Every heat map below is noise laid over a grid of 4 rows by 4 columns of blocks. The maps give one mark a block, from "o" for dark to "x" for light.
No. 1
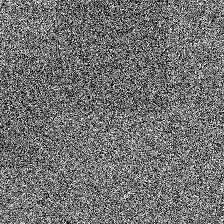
xoox
ooox
oxxx
xxxx
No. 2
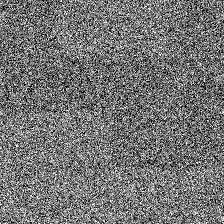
oxxo
oooo
xxoo
xxxx
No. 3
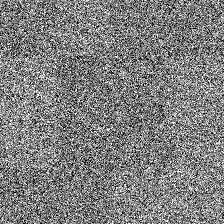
oxoo
xoox
xoox
ooxx
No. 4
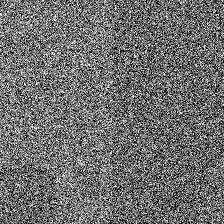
xxoo
xxoo
xxoo
oxoo
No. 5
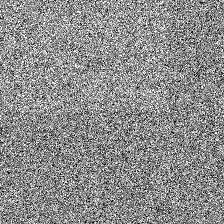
xxxo
xxxo
oooo
oooo
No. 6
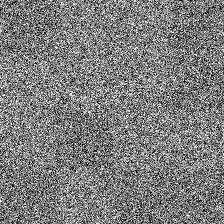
oxxo
xxxo
xoxx
oxoo
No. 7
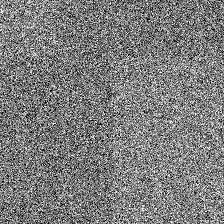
xooo
ooxx
ooxx
ooxx
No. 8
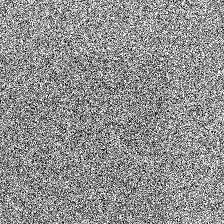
xxxx
ooox
ooox
ooox
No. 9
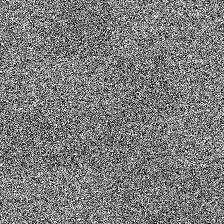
xoxx
xxox
ooox
xxoo
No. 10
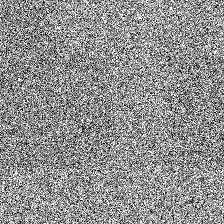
oxxx
ooxo
ooxo
xxxx
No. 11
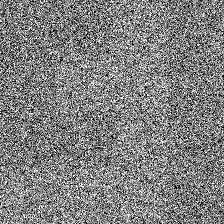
ooxo
oxxo
ooxo
xxxo
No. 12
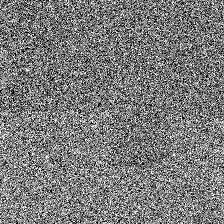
oooo
oooo
xxox
xxxx
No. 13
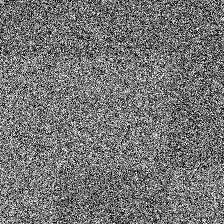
oooo
xxxo
xxxo
xoox
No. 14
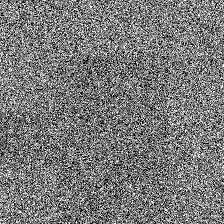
xxxx
xoox
ooox
xoox
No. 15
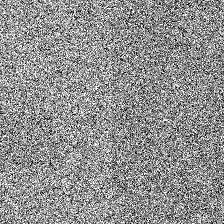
xxoo
xxoo
oxoo
xxoo
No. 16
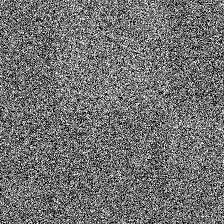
oxxo
oxxo
ooox
oooo
